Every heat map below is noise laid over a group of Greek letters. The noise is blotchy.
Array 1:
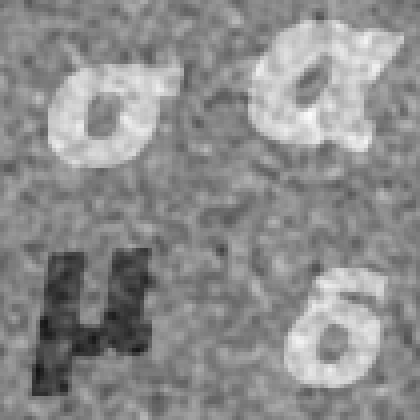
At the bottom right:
delta
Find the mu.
bottom left
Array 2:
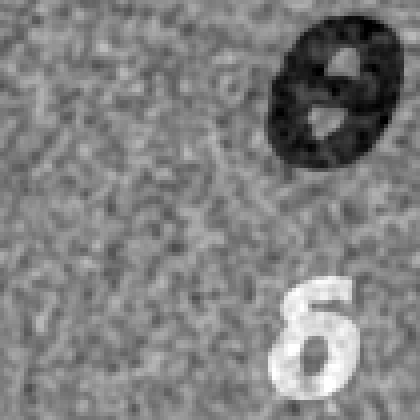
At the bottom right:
delta
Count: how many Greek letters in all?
2
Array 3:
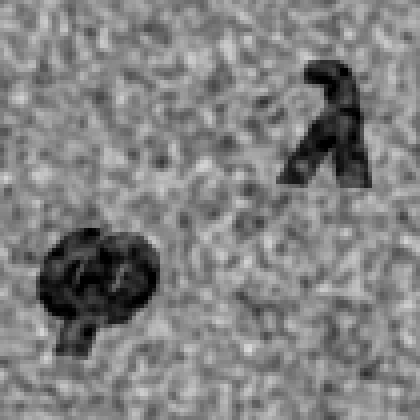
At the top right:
lambda
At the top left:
nothing
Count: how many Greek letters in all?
2
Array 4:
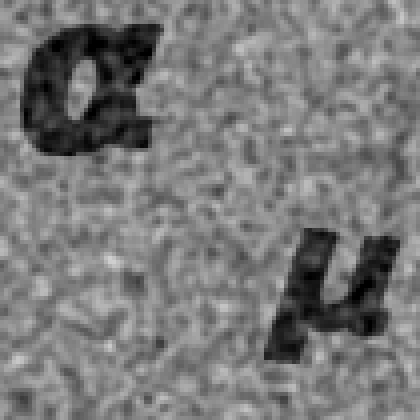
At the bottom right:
mu
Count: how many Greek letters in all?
2
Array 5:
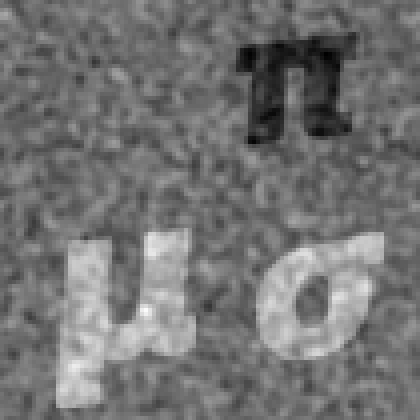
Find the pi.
top right
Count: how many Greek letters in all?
3
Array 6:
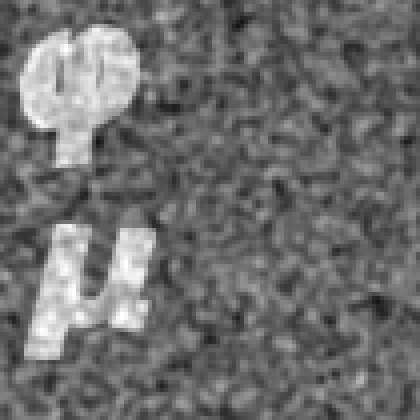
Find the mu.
bottom left
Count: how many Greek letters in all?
2
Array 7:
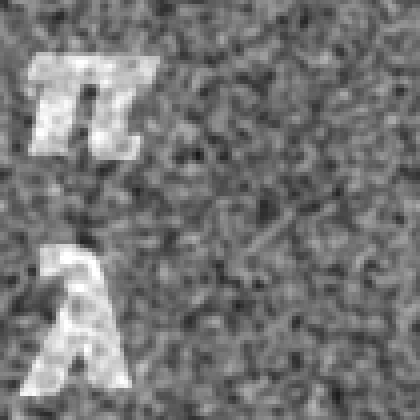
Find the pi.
top left
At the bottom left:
lambda
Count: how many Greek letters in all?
2
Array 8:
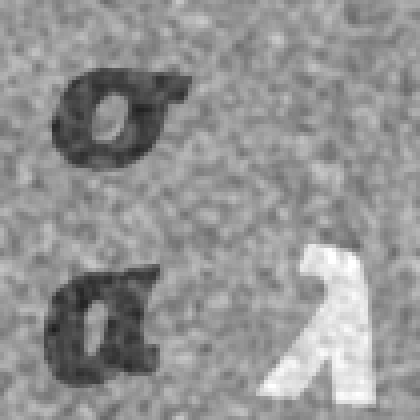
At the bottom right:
lambda
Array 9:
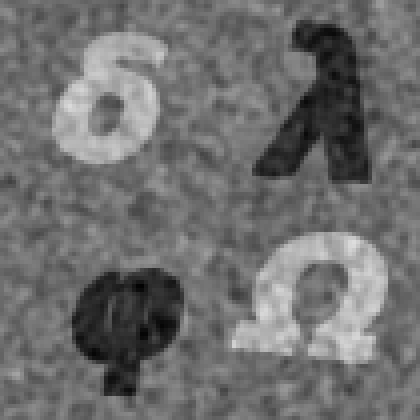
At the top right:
lambda
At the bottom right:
omega
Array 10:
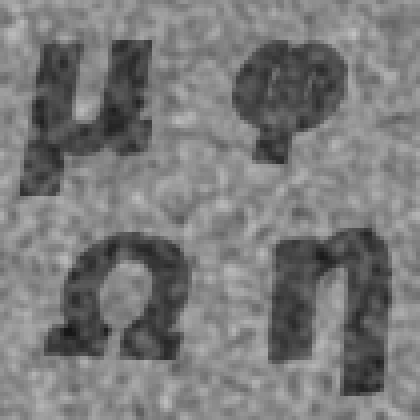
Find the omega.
bottom left
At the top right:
phi
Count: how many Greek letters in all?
4
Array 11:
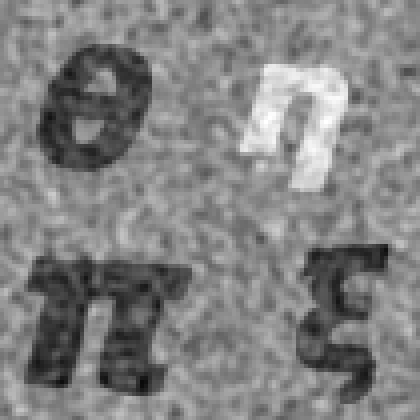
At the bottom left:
pi
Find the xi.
bottom right
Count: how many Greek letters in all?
4
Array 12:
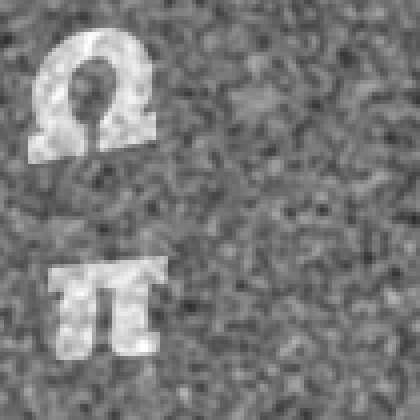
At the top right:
nothing
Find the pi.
bottom left
